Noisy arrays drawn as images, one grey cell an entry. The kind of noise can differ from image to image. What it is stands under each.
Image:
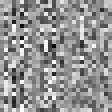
columns of uneven size
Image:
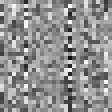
columns of uneven size
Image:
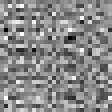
low rank plus noise
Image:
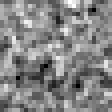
blotchy
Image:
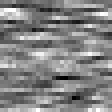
streaked along the rows
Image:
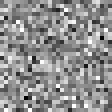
independent entries
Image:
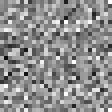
low rank plus noise
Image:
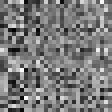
low rank plus noise
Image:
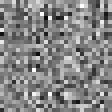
low rank plus noise
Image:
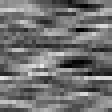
streaked along the rows
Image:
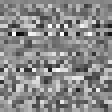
rows of uneven size
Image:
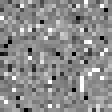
heavy tails
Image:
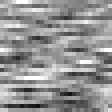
streaked along the rows
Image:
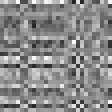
low rank plus noise
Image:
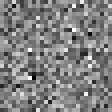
independent entries
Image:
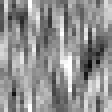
streaked along the columns
